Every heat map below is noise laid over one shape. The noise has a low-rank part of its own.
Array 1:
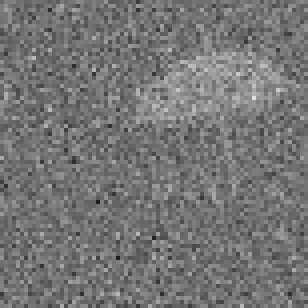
umbrella
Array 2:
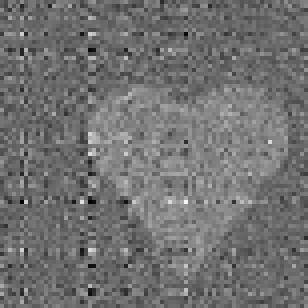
heart
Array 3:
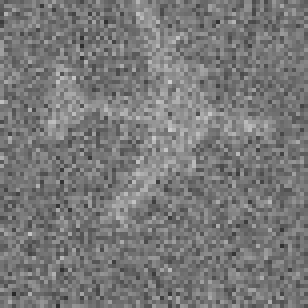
airplane
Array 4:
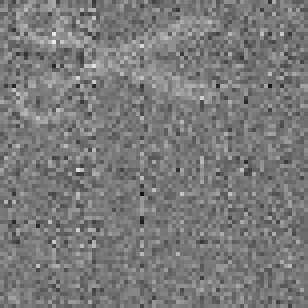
pair of scissors
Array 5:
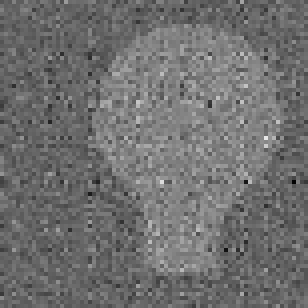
light bulb
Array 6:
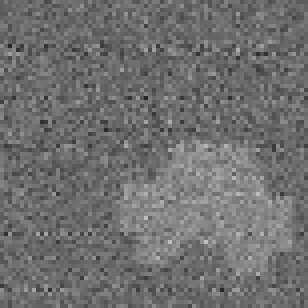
car
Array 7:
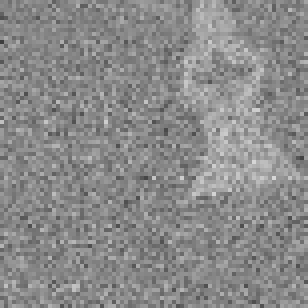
chess bishop
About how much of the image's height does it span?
two thirds
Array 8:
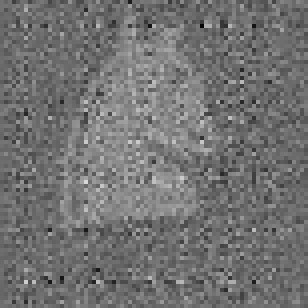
chess knight
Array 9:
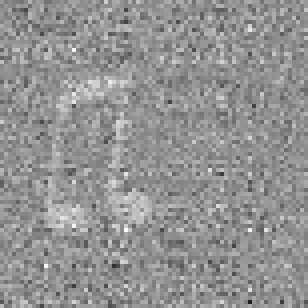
pair of musical notes
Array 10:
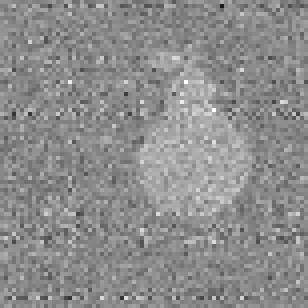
pear
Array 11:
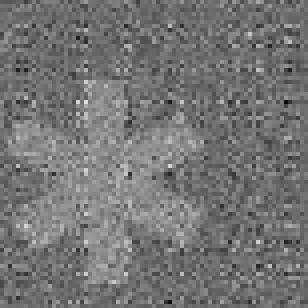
asterisk
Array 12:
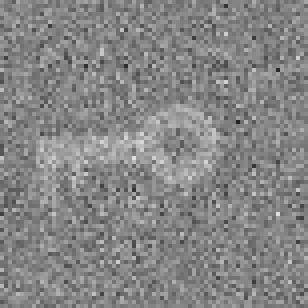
key
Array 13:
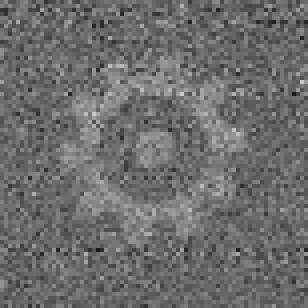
gear
